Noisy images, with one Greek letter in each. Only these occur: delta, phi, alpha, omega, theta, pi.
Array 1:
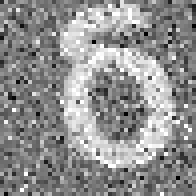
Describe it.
light delta
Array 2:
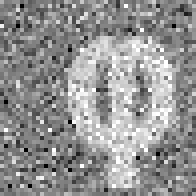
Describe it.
light phi
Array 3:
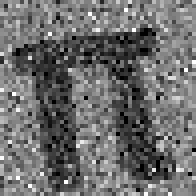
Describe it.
dark pi
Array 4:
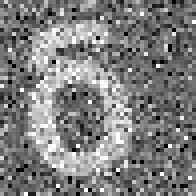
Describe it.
light delta
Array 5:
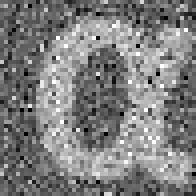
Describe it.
light alpha
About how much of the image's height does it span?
nearly all
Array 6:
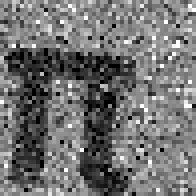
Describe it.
dark pi
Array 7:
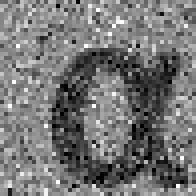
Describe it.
dark alpha
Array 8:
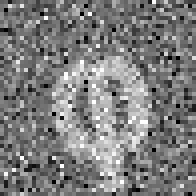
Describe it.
light phi
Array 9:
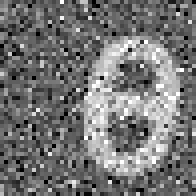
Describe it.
light theta
